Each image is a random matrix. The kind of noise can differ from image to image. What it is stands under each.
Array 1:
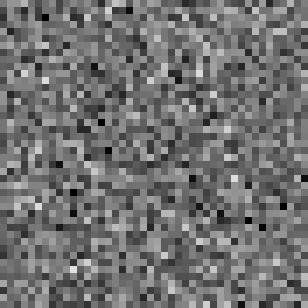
independent entries
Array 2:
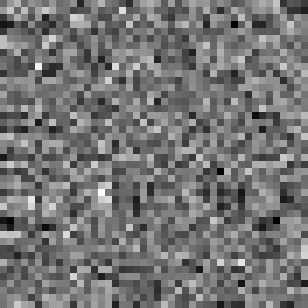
low rank plus noise
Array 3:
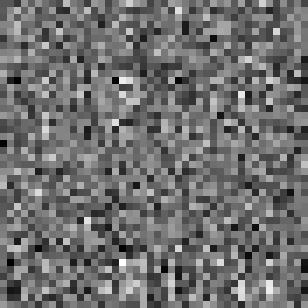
low rank plus noise
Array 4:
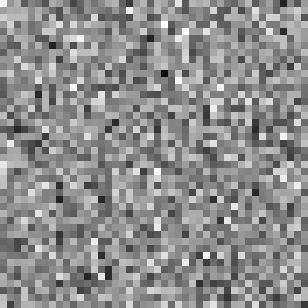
independent entries
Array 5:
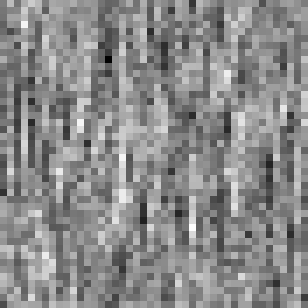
streaked along the columns
